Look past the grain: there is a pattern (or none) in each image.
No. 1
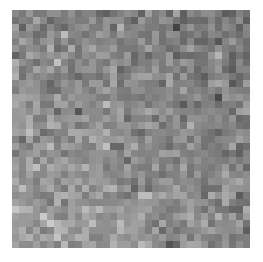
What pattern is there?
a smooth slope
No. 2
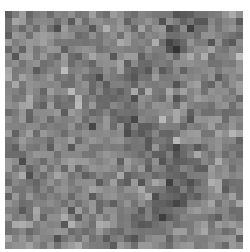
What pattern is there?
a wavy band
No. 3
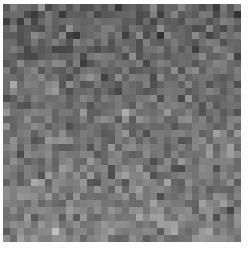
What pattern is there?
a smooth slope
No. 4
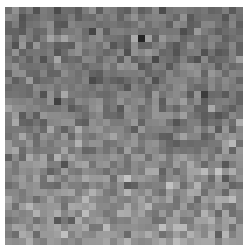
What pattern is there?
a smooth slope
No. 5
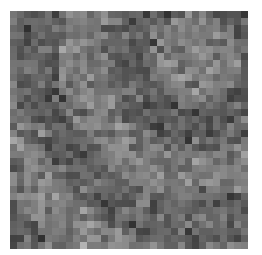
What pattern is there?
rings round one point
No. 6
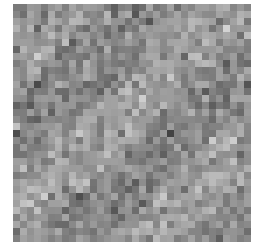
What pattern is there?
diagonal stripes
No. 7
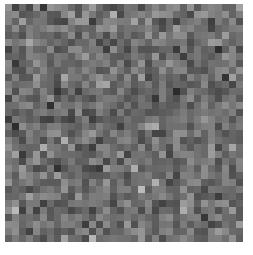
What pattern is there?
only noise
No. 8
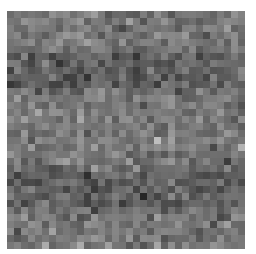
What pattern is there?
horizontal stripes
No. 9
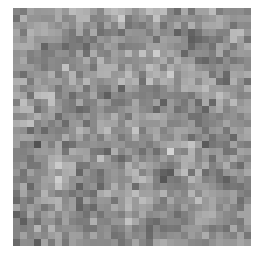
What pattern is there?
rings round one point
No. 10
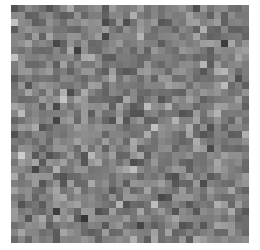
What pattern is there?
only noise
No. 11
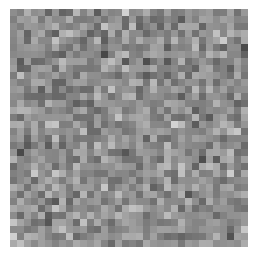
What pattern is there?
only noise
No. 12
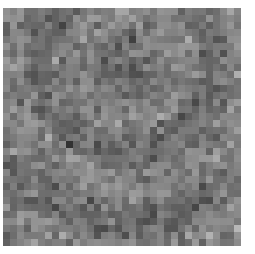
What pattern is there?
rings round one point
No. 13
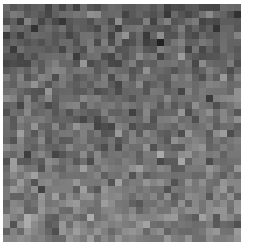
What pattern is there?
a smooth slope
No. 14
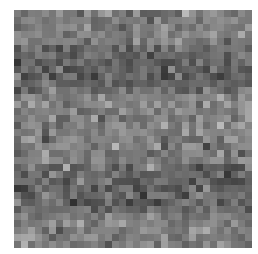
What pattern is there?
horizontal stripes
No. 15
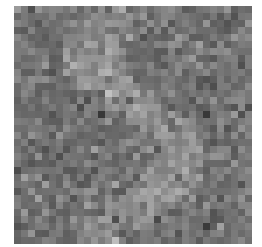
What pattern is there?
a wavy band
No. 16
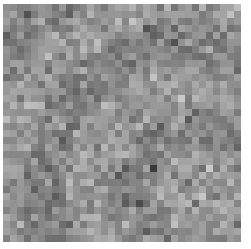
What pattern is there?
rings round one point
